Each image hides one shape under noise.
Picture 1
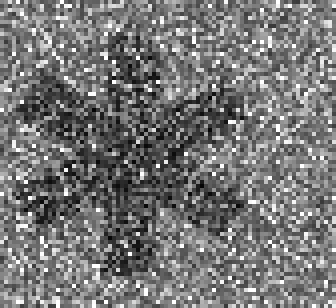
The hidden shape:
asterisk
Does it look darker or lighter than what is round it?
darker
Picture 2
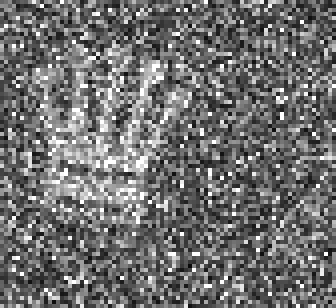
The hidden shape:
chess queen
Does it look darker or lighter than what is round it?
lighter
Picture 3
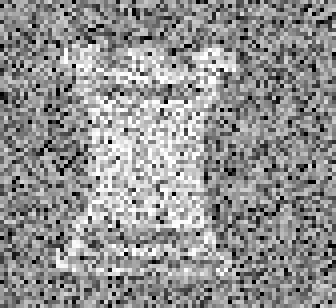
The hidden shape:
chess rook
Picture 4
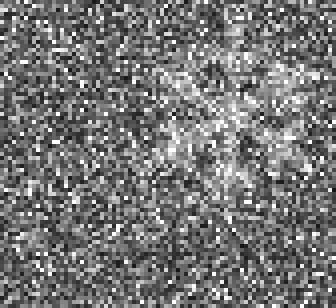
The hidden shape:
snowflake
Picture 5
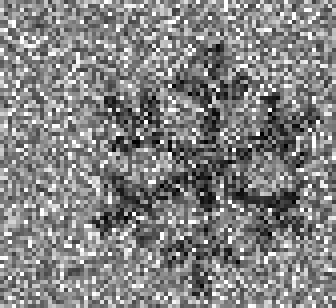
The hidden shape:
snowflake
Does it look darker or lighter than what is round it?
darker
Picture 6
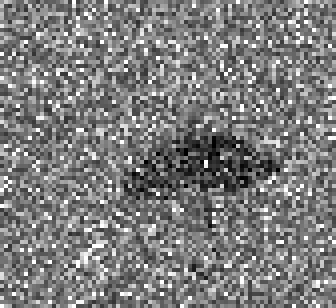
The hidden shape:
umbrella
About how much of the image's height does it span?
half
